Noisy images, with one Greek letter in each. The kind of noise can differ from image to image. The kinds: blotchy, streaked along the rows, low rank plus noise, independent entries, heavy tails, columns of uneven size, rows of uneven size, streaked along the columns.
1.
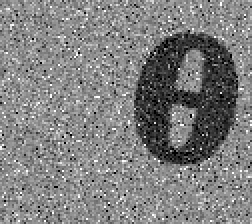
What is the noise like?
heavy tails
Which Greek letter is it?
theta
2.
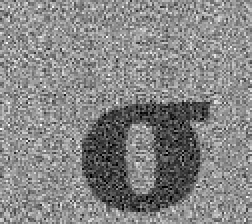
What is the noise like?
low rank plus noise
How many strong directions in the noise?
three or four
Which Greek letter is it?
sigma
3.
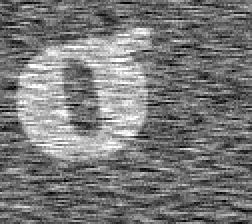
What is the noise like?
streaked along the rows
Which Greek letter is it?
sigma
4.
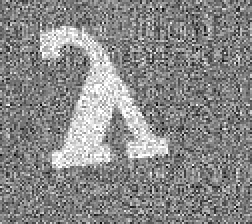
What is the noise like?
low rank plus noise
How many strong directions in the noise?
three or four
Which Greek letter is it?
lambda
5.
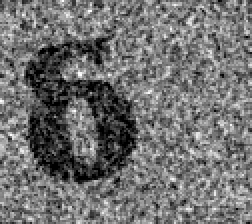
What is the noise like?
blotchy
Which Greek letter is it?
delta
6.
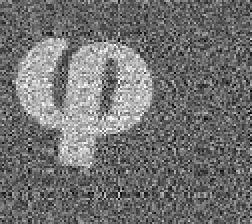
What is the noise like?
low rank plus noise
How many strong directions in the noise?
two
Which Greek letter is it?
phi
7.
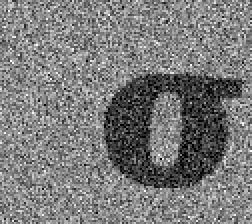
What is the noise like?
independent entries
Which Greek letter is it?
sigma
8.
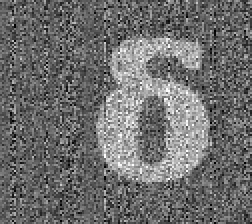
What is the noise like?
columns of uneven size
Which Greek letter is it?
delta
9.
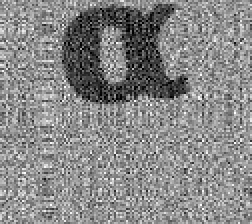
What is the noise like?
low rank plus noise
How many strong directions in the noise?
one
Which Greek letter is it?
alpha
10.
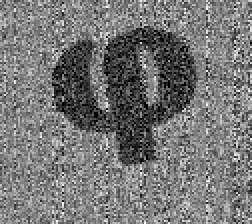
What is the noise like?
columns of uneven size
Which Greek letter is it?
phi
